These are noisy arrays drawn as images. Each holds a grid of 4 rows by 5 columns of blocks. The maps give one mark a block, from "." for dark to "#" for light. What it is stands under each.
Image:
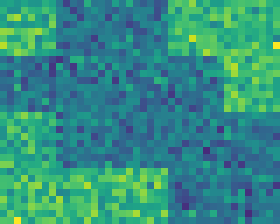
#..##
....#
#....
###..
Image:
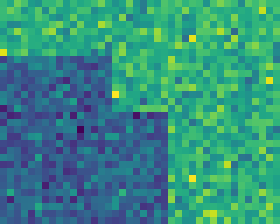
#####
..###
...##
...##
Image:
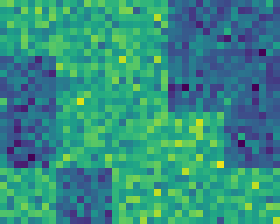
###..
.##..
.###.
#.###
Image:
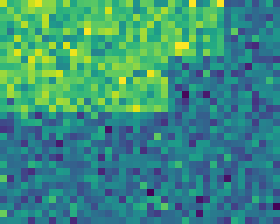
####.
###..
.....
.....
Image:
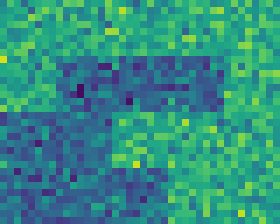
#####
#...#
..###
...##
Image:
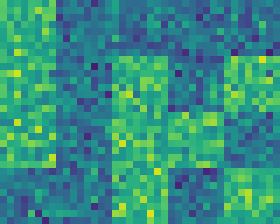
#....
#.#.#
#.##.
..#.#
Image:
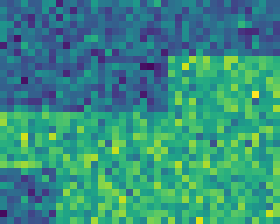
.....
...##
#####
.####
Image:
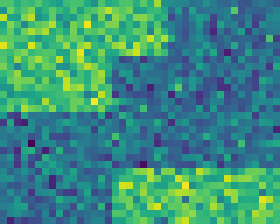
###..
##...
.....
..###
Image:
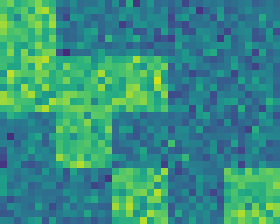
#....
###..
.#...
..#.#
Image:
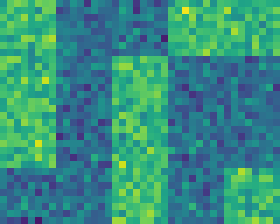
#..##
#.#..
#.#..
..#.#
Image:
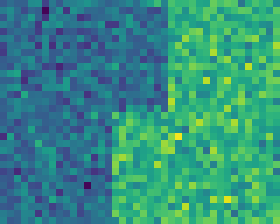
...##
...##
..###
..###
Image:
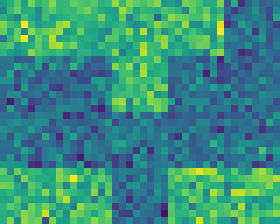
####.
..#..
.....
##.##
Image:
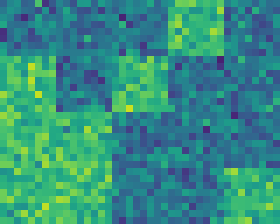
...#.
#.#..
##...
##..#
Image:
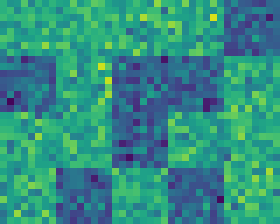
####.
.#..#
##.##
#.#.#
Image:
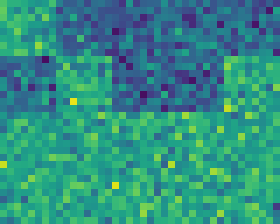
#....
.#..#
#####
#####
